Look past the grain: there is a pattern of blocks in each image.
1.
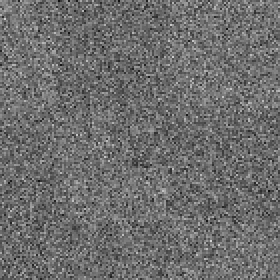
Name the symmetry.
mirrored about the diagonal from the bottom left
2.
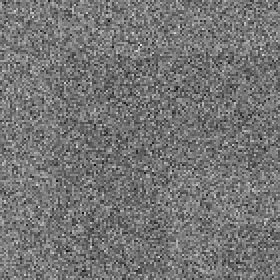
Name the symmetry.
mirrored about the diagonal from the top left
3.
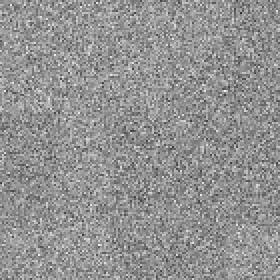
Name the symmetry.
no symmetry
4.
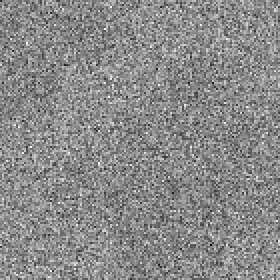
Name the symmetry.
mirrored about the diagonal from the top left
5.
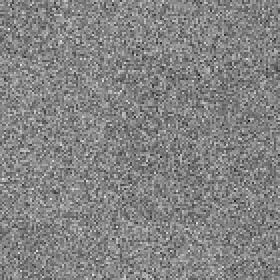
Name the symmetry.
top and bottom mirror each other
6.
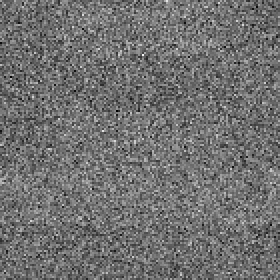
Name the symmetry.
left and right mirror each other
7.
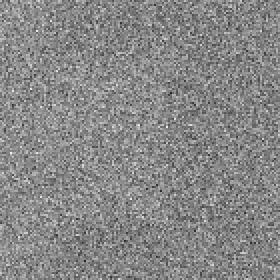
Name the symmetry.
top and bottom mirror each other
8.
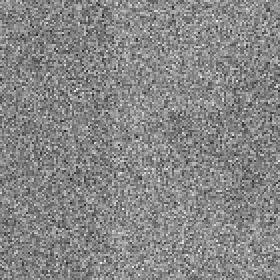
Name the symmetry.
top and bottom mirror each other
